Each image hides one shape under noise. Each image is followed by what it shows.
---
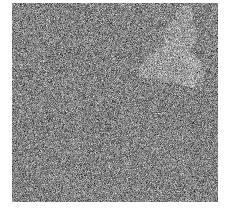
light chess pawn, top right
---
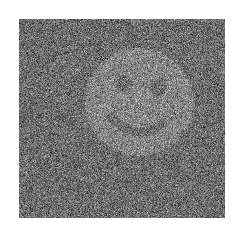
light smiling face
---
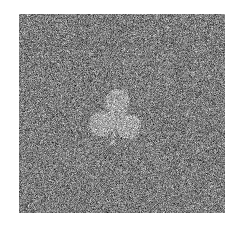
light club, centre
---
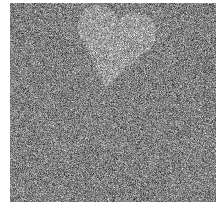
light heart, top middle
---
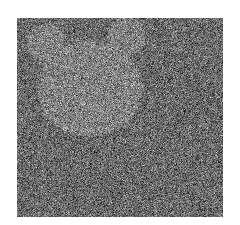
light bear's head
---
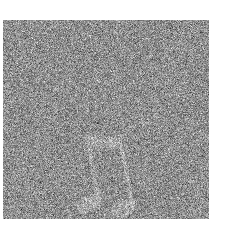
light pair of musical notes, bottom middle
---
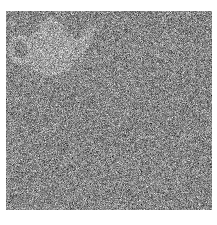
light teapot, top left
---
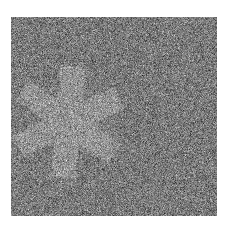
light asterisk
